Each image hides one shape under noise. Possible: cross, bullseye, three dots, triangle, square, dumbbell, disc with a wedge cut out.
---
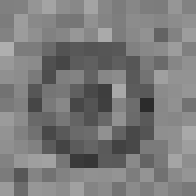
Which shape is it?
bullseye
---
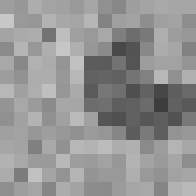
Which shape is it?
disc with a wedge cut out
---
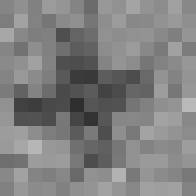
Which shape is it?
cross
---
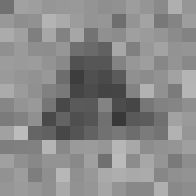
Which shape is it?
triangle
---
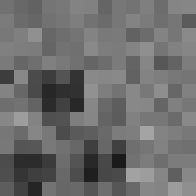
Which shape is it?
three dots
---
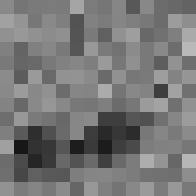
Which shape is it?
dumbbell
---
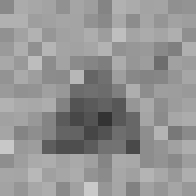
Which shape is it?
triangle
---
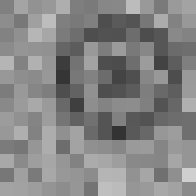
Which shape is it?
bullseye
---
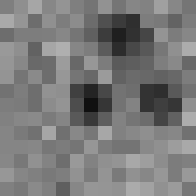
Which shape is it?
three dots
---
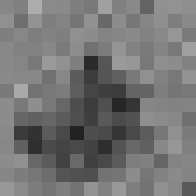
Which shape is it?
disc with a wedge cut out
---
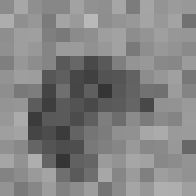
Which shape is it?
disc with a wedge cut out
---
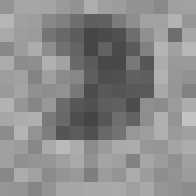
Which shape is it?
disc with a wedge cut out
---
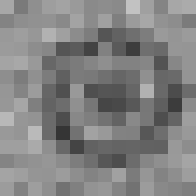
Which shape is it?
bullseye
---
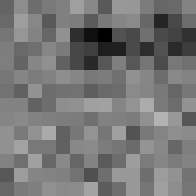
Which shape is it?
dumbbell
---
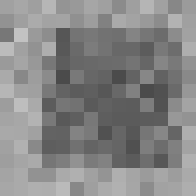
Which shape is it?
square
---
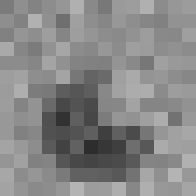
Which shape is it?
disc with a wedge cut out
